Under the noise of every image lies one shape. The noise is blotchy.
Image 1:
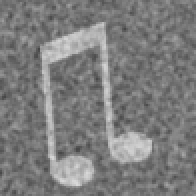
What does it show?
light pair of musical notes
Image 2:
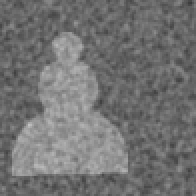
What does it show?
light chess pawn
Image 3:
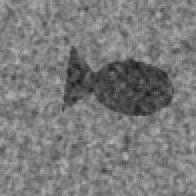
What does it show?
dark fish
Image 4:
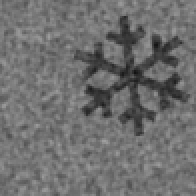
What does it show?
dark snowflake
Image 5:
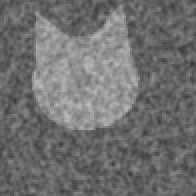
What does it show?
light cat's head
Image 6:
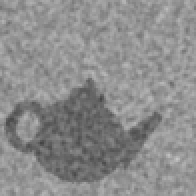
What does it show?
dark teapot
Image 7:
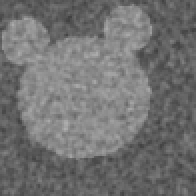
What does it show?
light bear's head
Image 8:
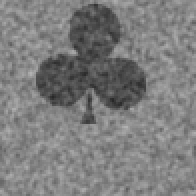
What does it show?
dark club
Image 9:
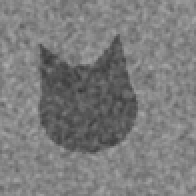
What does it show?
dark cat's head
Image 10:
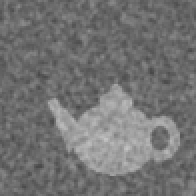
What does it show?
light teapot
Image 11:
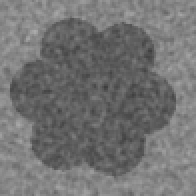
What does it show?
dark flower
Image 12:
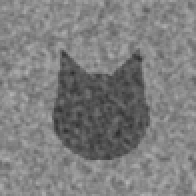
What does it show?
dark cat's head
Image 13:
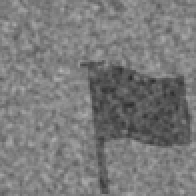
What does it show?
dark flag
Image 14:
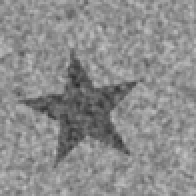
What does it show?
dark star
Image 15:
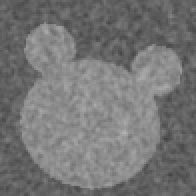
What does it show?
light bear's head
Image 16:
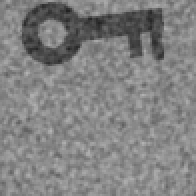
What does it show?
dark key
